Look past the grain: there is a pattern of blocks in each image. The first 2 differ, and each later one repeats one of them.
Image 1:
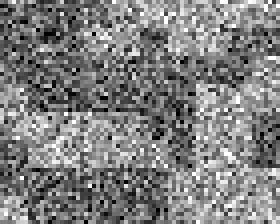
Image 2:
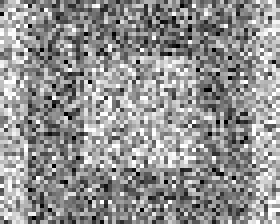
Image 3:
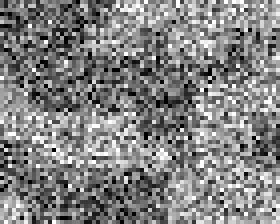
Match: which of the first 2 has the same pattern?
1
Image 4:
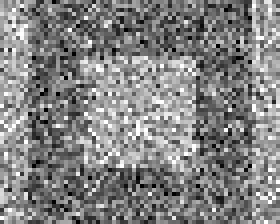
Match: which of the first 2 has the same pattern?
2
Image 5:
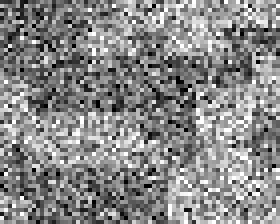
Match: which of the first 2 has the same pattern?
1
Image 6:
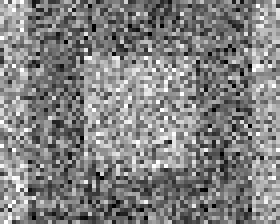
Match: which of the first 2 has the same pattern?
2
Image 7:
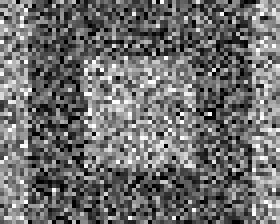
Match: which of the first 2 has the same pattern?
2
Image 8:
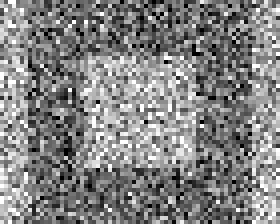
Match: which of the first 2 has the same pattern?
2
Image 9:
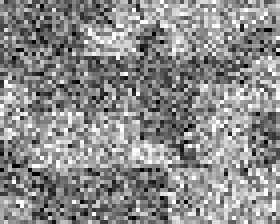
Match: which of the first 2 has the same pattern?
1
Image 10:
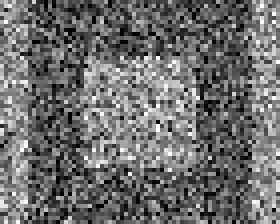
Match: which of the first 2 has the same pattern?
2
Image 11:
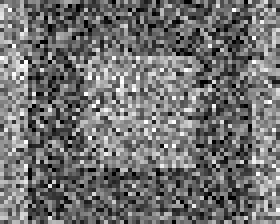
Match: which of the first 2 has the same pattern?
2
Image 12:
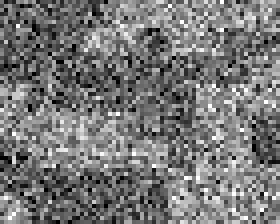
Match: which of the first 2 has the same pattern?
1
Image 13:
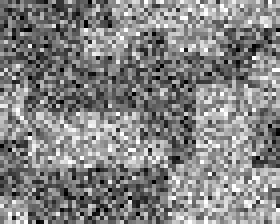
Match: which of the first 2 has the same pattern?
1
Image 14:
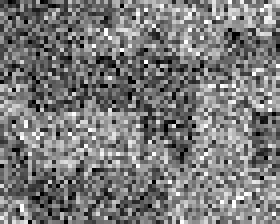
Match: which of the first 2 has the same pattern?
1
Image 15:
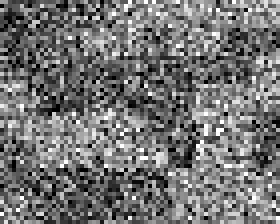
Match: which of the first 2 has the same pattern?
1
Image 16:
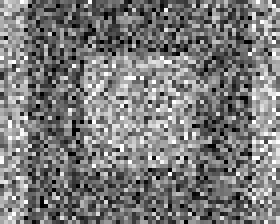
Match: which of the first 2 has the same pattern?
2
